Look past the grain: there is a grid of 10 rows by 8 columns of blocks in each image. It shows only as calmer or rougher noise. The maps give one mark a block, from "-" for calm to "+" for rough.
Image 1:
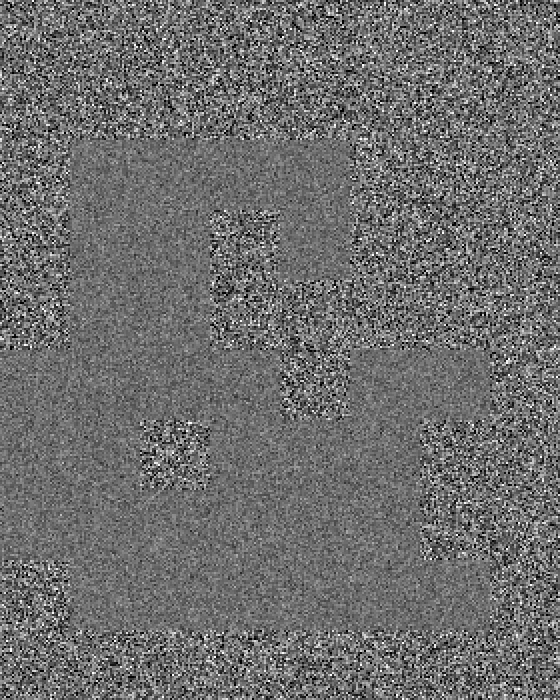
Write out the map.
+ + + + + + + +
+ + + + + + + +
+ - - - - + + +
+ - - + - + + +
+ - - + + + + +
- - - - + - - +
- - + - - - + +
- - - - - - + +
+ - - - - - - +
+ + + + + + + +
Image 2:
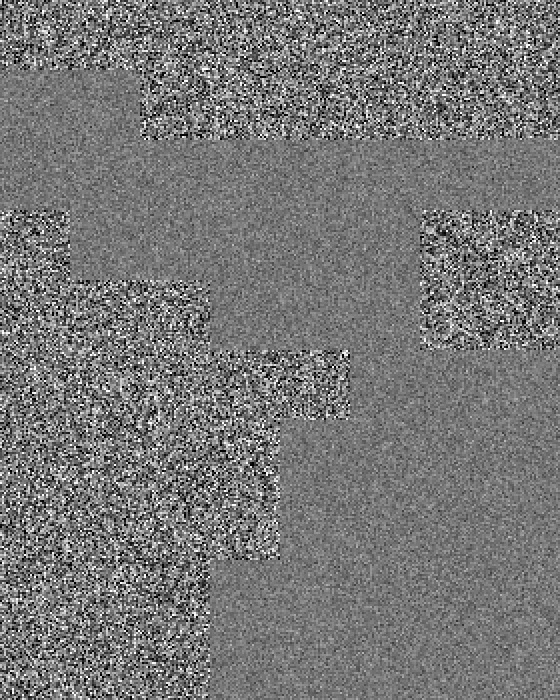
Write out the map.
+ + + + + + + +
- - + + + + + +
- - - - - - - -
+ - - - - - + +
+ + + - - - + +
+ + + + + - - -
+ + + + - - - -
+ + + + - - - -
+ + + - - - - -
+ + + - - - - -
